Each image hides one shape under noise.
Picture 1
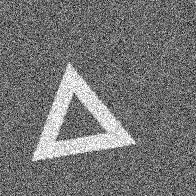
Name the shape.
triangle frame
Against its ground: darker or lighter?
lighter
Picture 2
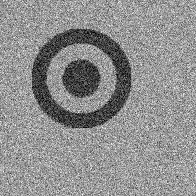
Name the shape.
bullseye
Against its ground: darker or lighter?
darker
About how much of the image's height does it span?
half
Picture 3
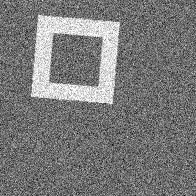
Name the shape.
square frame
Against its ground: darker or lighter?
lighter
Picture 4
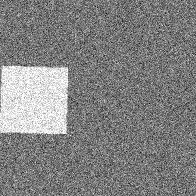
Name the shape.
square
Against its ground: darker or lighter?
lighter
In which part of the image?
middle left
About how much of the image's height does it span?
a third
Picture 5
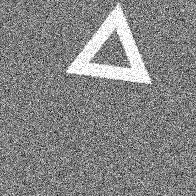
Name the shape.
triangle frame
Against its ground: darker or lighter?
lighter
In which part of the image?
top middle
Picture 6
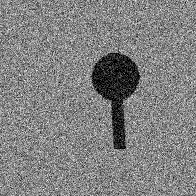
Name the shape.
lollipop
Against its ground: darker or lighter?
darker
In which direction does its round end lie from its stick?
up
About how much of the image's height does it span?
half
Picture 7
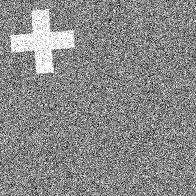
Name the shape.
cross
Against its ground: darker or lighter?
lighter
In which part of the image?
top left
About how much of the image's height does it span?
a third
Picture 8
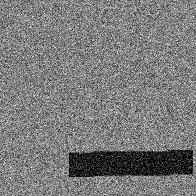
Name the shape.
bar
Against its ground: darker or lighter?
darker
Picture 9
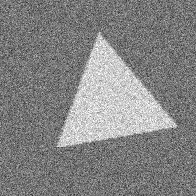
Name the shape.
triangle
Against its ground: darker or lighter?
lighter
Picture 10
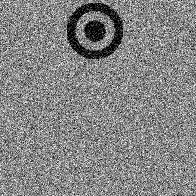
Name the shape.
bullseye
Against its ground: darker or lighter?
darker
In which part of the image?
top middle
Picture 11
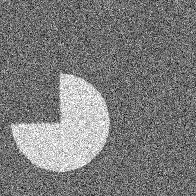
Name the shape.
disc with a wedge cut out
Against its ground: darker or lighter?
lighter
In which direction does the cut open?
up and left
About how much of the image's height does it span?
half
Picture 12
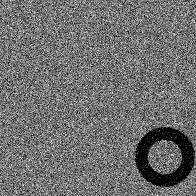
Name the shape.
ring
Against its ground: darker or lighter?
darker
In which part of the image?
bottom right
